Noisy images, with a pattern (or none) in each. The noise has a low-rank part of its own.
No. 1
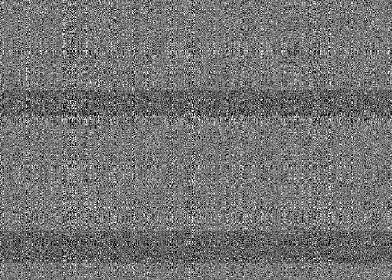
bands of rows
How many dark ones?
2
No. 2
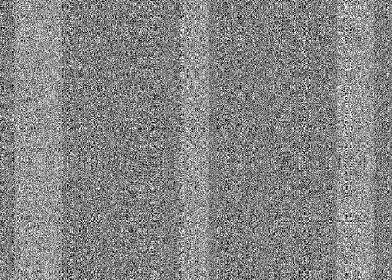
bands of columns
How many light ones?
3
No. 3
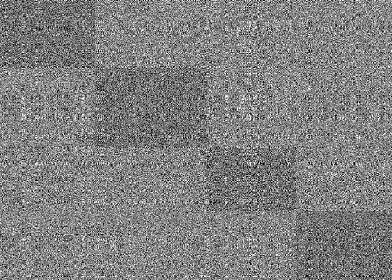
blocks along the diagonal
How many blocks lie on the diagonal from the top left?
4
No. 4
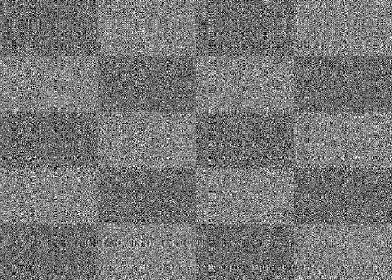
a checkerboard
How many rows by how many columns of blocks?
5 by 4
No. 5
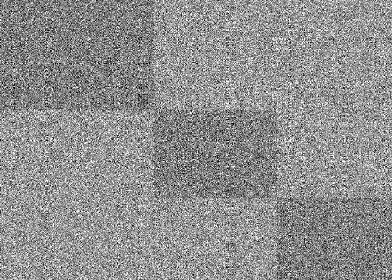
blocks along the diagonal
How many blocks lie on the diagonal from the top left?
3
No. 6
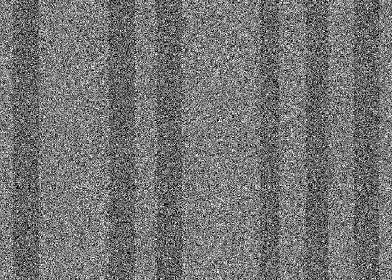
bands of columns
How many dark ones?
6
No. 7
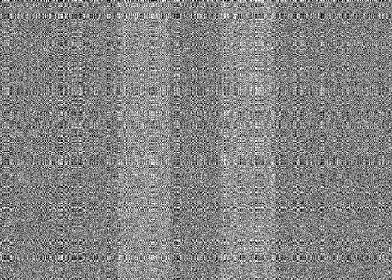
bands of columns
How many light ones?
2
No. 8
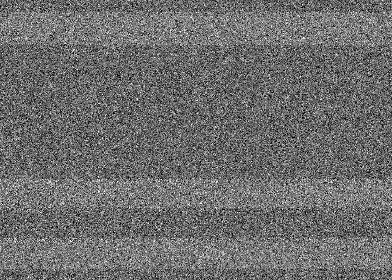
bands of rows
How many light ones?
3
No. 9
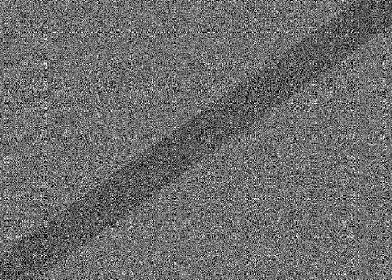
a diagonal band
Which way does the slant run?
bottom left to top right
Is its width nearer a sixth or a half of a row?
a sixth
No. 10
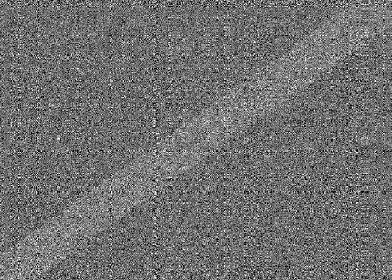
a diagonal band
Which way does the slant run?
bottom left to top right
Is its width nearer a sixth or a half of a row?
a sixth
